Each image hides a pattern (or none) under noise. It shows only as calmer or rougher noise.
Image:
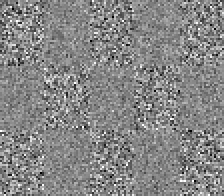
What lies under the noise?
a checkerboard
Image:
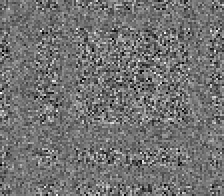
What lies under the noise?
bands of rows crossing bands of columns
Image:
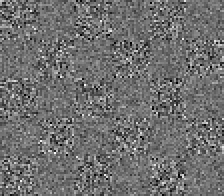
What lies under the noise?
a checkerboard
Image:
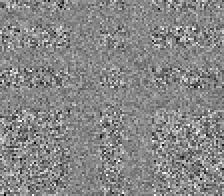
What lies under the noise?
bands of rows crossing bands of columns
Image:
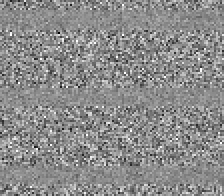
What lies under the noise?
bands of rows
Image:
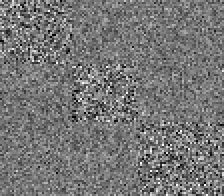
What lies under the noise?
blocks along the diagonal
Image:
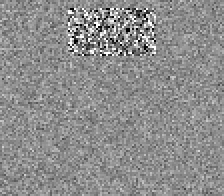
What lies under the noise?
one block
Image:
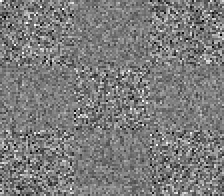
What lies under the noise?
a checkerboard
